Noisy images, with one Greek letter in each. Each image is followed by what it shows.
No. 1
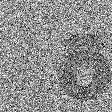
delta
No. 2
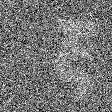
xi
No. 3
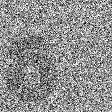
delta
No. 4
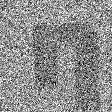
eta
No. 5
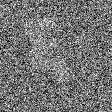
xi
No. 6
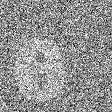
theta
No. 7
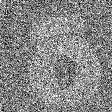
delta
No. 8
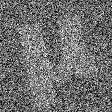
mu
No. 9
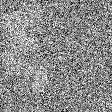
xi
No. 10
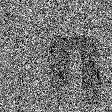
eta
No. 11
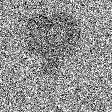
phi
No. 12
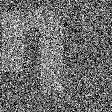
eta
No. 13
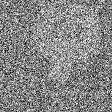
phi
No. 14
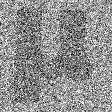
mu
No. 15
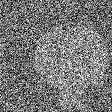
phi
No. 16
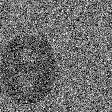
theta
